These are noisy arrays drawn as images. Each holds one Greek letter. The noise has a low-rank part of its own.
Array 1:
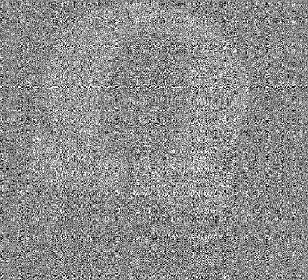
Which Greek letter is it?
omega
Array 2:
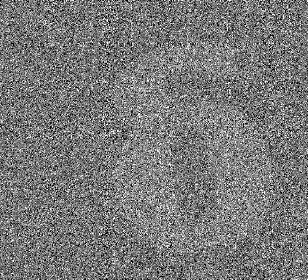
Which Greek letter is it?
delta
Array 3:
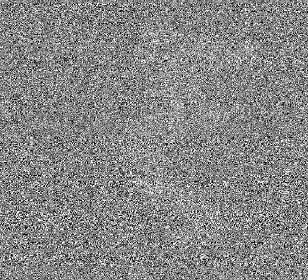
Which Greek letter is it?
xi
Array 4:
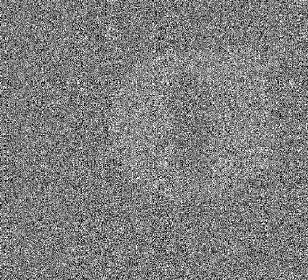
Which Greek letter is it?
sigma
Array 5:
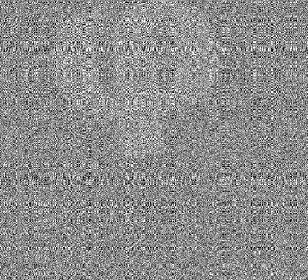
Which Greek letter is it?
phi
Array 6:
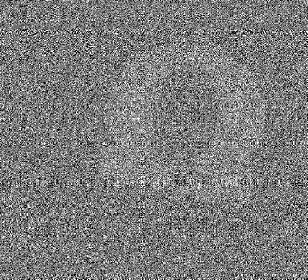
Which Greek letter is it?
omega
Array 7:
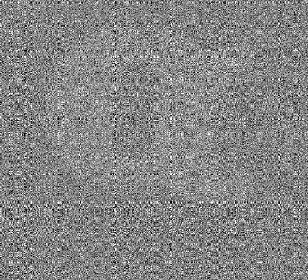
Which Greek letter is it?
alpha
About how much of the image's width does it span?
two thirds
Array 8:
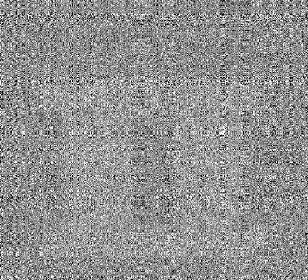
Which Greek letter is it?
pi
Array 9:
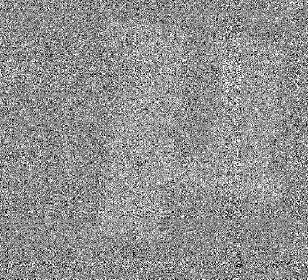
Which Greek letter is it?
mu
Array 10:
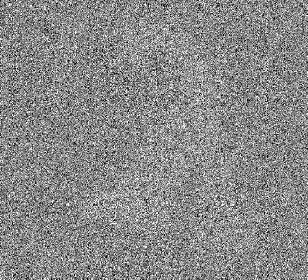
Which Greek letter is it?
lambda
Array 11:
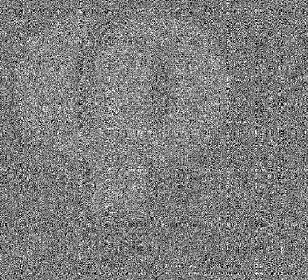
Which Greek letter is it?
phi
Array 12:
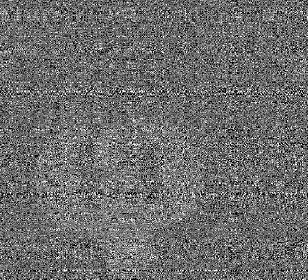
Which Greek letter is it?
phi
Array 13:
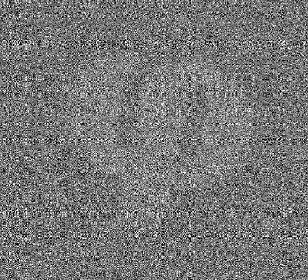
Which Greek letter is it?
phi
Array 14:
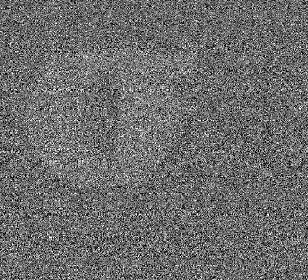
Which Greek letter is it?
sigma
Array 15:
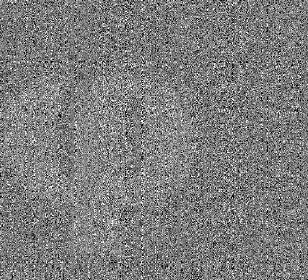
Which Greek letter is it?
phi
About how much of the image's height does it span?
two thirds
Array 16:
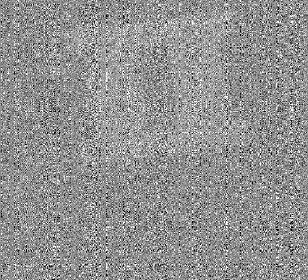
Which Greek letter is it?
pi
